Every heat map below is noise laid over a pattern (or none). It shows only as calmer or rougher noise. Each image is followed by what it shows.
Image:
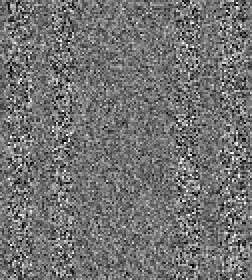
bands of columns
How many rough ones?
4
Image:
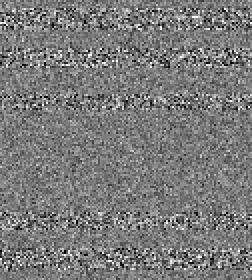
bands of rows
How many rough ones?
5
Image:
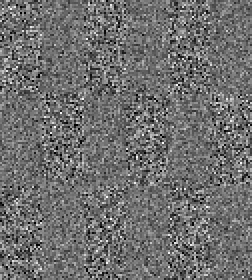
a checkerboard
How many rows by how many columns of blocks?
3 by 6
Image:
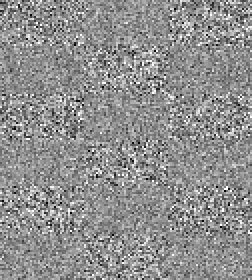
a checkerboard
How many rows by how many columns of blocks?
6 by 3
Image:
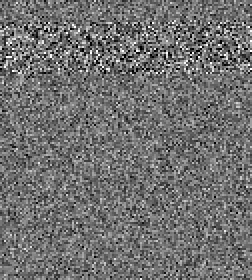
one band of rows
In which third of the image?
top
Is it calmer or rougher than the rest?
rougher
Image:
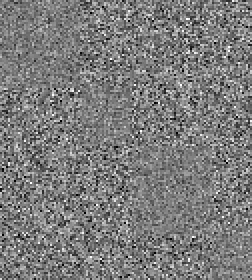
blocks along the diagonal
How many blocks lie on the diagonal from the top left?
4
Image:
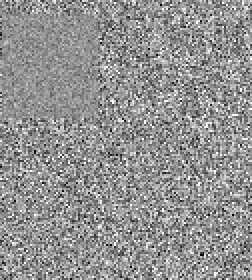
one block
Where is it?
top left
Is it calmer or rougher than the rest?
calmer
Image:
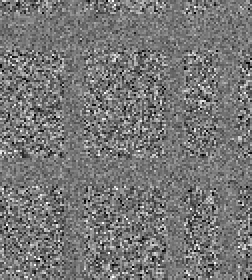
bands of rows crossing bands of columns
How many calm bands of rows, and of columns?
2 and 3
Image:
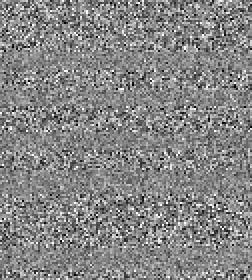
bands of rows
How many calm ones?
5
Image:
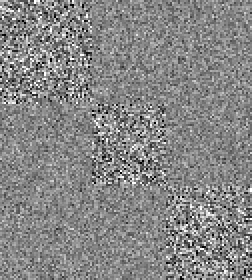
blocks along the diagonal
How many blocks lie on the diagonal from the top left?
3
